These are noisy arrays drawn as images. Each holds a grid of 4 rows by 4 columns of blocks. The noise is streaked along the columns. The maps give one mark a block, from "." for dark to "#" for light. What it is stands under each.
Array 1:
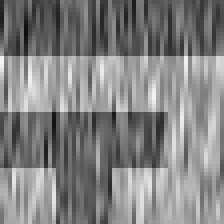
. . . .
# # # #
. . . #
# . # #
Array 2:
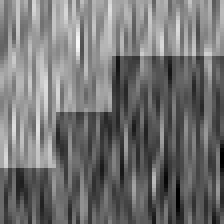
# # # #
# # . .
# . . .
. . . .
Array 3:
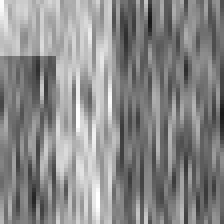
# # . .
. # . .
. # . .
. # . .
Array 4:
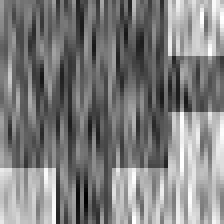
. . . #
. . . .
. . . #
# . # #
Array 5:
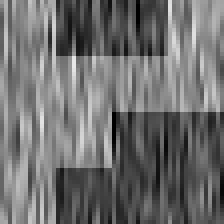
# . . #
# # # #
# # . .
# . . .
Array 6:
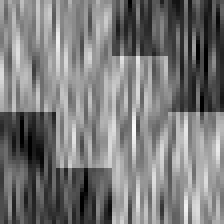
# # . .
# # # .
. # # #
. . # #
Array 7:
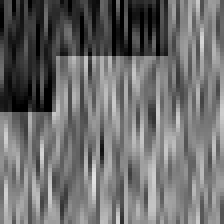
. . . #
. # # #
# # # #
# # # #
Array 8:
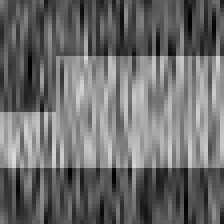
. . . .
. # # #
# # # #
. . . .
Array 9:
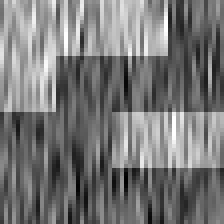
# # # .
# . . .
. . # #
. . . .
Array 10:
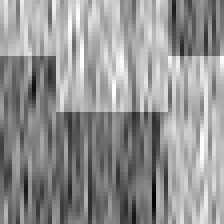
# # # .
. # # #
. . . #
. . . #
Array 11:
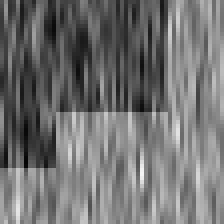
. . . #
. . . #
. # # #
# # # #
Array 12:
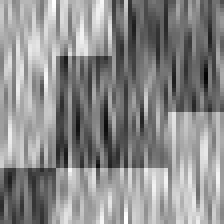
# # . .
# . . .
# . . #
. # # #
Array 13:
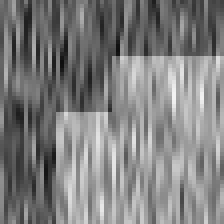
. . . .
. . # #
. # # #
. # # #
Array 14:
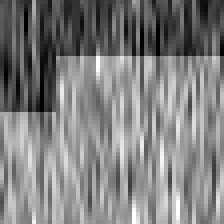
. . . .
. # # #
# # # #
# # # #
